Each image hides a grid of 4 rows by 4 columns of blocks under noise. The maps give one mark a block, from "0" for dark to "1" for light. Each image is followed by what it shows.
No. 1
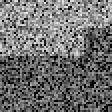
1 1 1 1
1 1 1 0
0 0 0 0
0 0 0 0
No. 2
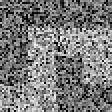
0 0 0 0
0 1 1 1
0 1 0 1
1 1 0 0
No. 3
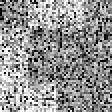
0 1 1 0
1 0 0 0
1 0 0 0
1 1 0 0
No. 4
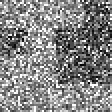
1 1 1 0
0 1 0 0
1 1 0 0
1 1 1 1
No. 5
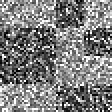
1 1 0 1
0 0 1 0
0 0 1 1
1 1 0 0
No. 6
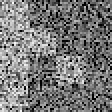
1 0 0 0
1 1 0 0
1 0 1 0
1 0 0 0
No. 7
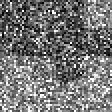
0 0 0 1
0 0 0 0
1 1 0 1
1 1 1 1
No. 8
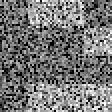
0 1 1 0
0 0 0 1
0 0 0 0
0 1 1 1
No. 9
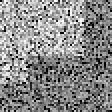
1 1 1 0
1 1 1 0
1 0 0 0
0 0 0 0
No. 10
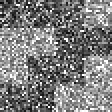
0 0 0 1
1 1 0 0
1 0 0 1
0 0 1 1
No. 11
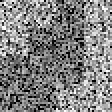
1 1 0 1
1 0 0 1
0 0 0 1
0 0 1 1
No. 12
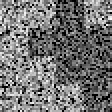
1 1 0 1
1 0 0 0
1 1 0 0
1 1 1 0
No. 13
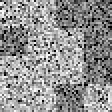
1 1 0 0
0 1 1 0
1 1 1 0
1 1 0 1
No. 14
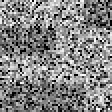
1 1 1 0
0 0 1 1
1 1 1 1
0 0 0 1
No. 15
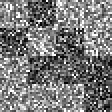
1 0 1 1
0 1 0 1
1 0 0 0
1 1 1 0
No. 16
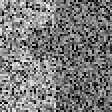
1 1 0 0
1 0 0 0
1 1 0 0
1 1 0 0
